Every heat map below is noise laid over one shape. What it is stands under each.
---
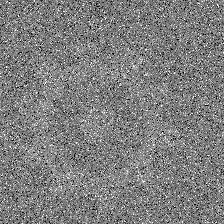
gear
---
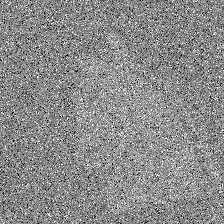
chess knight
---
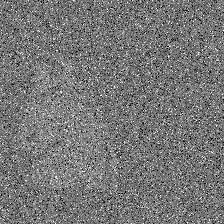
chess knight
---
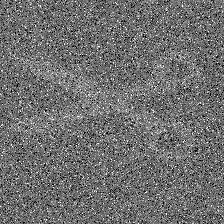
pair of scissors
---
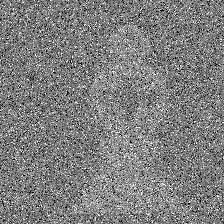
chess bishop
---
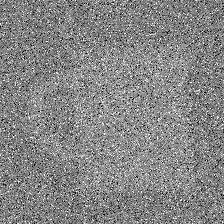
cup
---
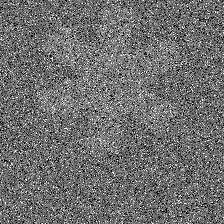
asterisk
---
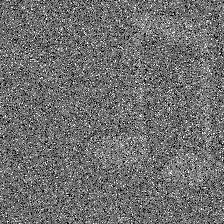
pair of musical notes
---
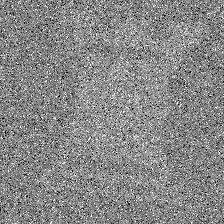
chess rook
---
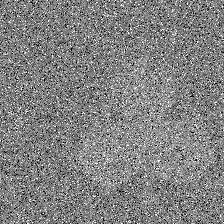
club
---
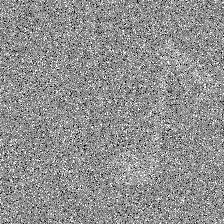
musical note
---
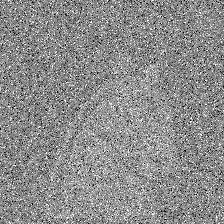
chess knight
